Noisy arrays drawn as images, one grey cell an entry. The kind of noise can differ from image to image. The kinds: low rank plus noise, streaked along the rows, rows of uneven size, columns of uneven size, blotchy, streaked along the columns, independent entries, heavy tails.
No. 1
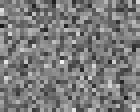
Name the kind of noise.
independent entries
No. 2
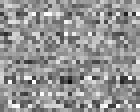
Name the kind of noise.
rows of uneven size
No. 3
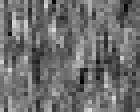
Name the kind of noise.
streaked along the columns
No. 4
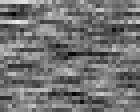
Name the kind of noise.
streaked along the rows
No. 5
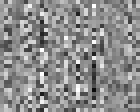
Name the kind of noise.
columns of uneven size
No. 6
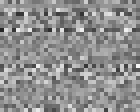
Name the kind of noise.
rows of uneven size
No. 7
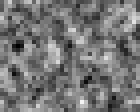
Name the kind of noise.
blotchy
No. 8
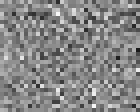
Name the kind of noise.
low rank plus noise
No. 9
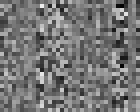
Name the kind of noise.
columns of uneven size
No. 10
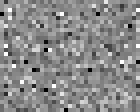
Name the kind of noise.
heavy tails
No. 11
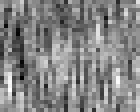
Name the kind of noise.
streaked along the columns
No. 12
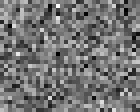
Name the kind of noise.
independent entries
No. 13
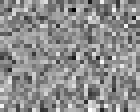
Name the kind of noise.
low rank plus noise
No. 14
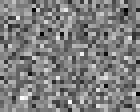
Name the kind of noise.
low rank plus noise
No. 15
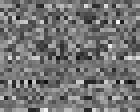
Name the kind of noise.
rows of uneven size
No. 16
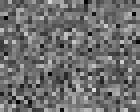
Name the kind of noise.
independent entries
